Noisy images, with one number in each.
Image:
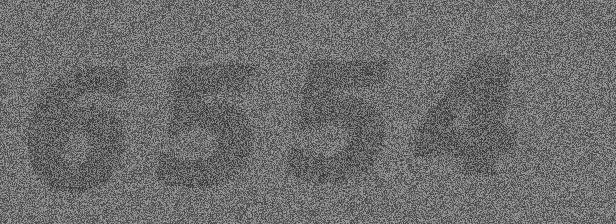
6554
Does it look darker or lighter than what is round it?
darker
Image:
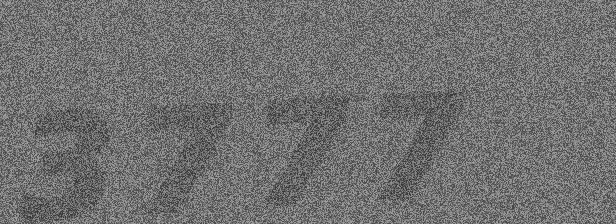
3777
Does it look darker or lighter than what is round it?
darker
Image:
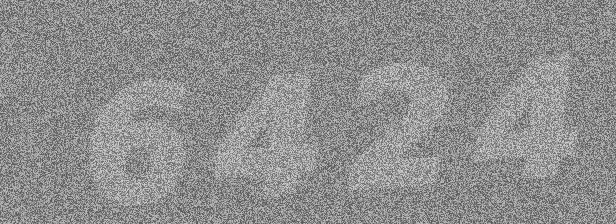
6424
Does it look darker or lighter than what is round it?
lighter
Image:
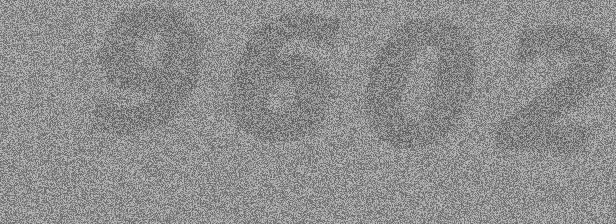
9602
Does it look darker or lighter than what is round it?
darker
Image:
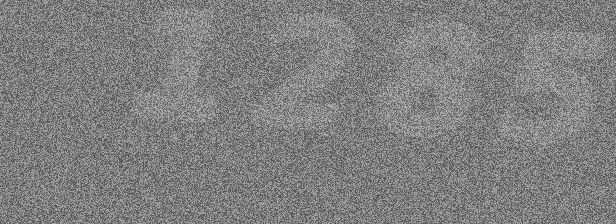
1285
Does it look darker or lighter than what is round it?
lighter
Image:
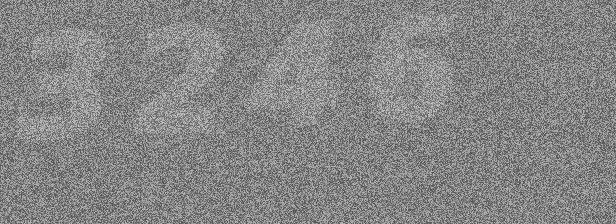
3246
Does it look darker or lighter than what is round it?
lighter
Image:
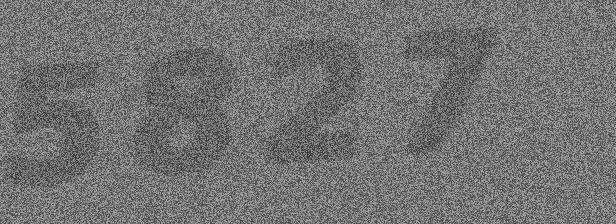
5827
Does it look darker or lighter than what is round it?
darker
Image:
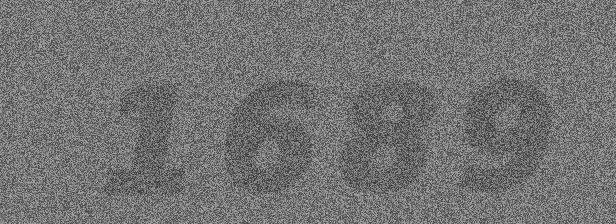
1689
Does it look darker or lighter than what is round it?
darker
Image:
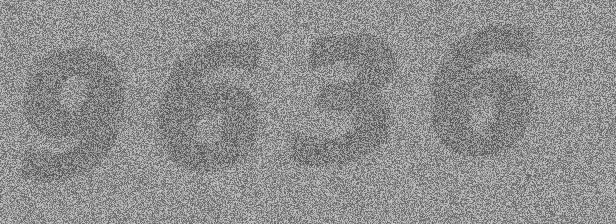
9636
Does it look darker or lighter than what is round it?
darker
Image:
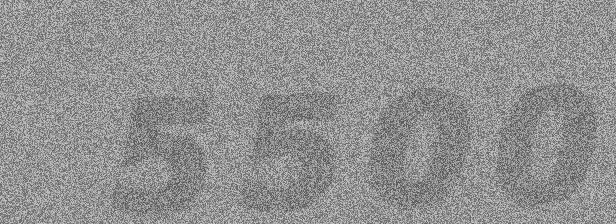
5500
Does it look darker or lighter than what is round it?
darker
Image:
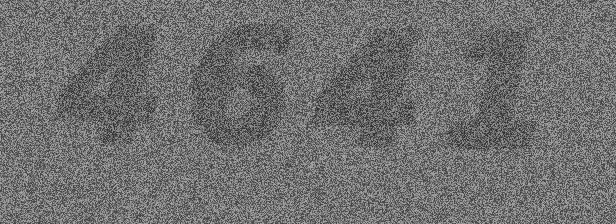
4641
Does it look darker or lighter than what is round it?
darker
